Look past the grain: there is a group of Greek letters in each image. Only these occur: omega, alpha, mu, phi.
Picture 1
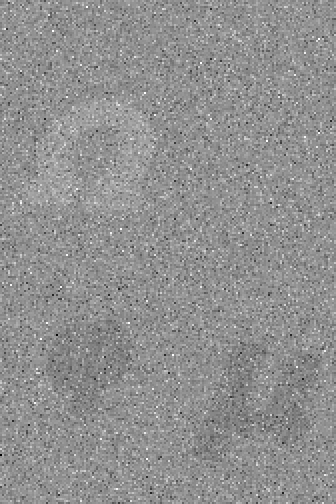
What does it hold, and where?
top left: light omega; bottom left: dark phi; bottom right: dark mu
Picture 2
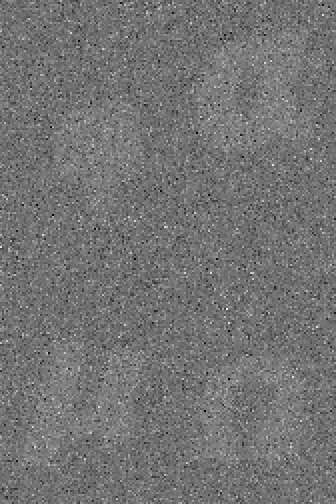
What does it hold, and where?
top left: light phi; top right: light alpha; bottom left: light mu; bottom right: light omega
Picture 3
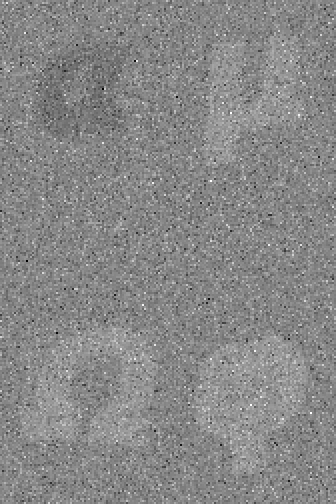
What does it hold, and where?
top left: dark alpha; top right: light mu; bottom left: light omega; bottom right: light phi
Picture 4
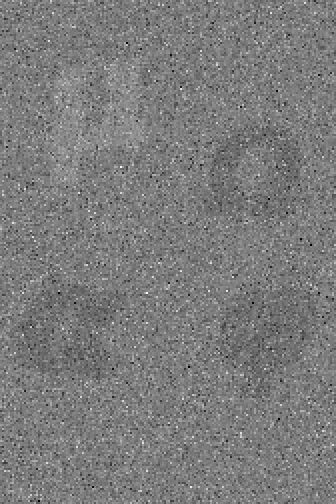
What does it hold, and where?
top left: light mu; top right: dark omega; bottom left: dark alpha; bottom right: dark phi
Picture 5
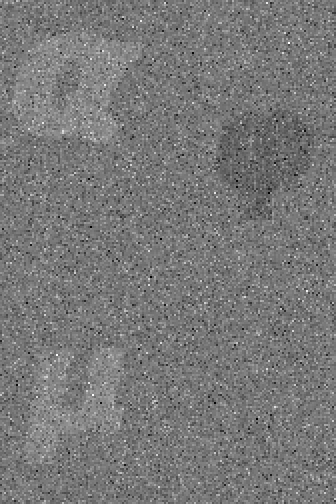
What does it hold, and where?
top left: light alpha; top right: dark phi; bottom left: light mu
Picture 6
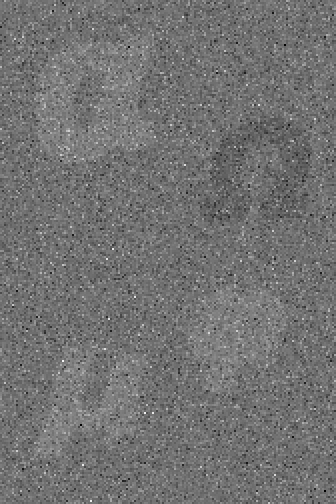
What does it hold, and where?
top left: light alpha; top right: dark omega; bottom left: light mu; bottom right: light phi
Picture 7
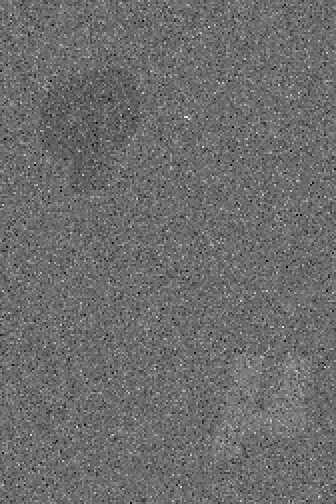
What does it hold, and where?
top left: dark phi; bottom right: light mu
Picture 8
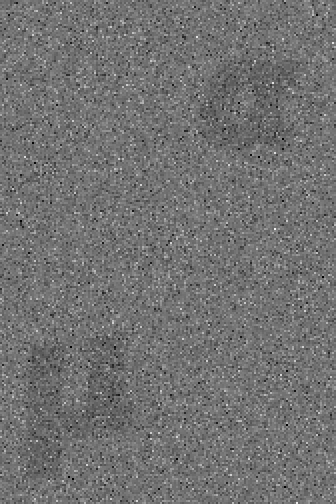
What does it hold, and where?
top right: dark alpha; bottom left: dark mu
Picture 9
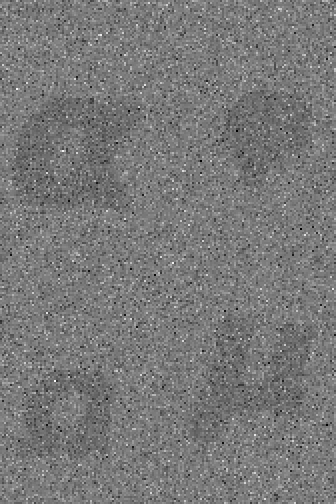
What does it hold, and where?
top left: dark alpha; top right: dark phi; bottom left: dark omega; bottom right: dark mu
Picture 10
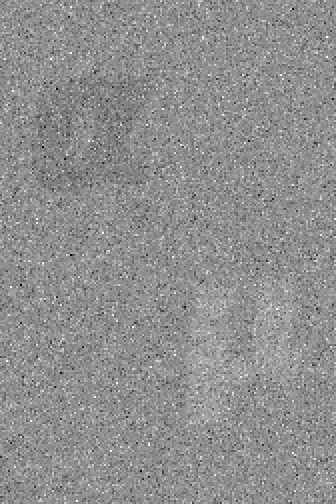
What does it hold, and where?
top left: dark alpha; bottom right: light mu
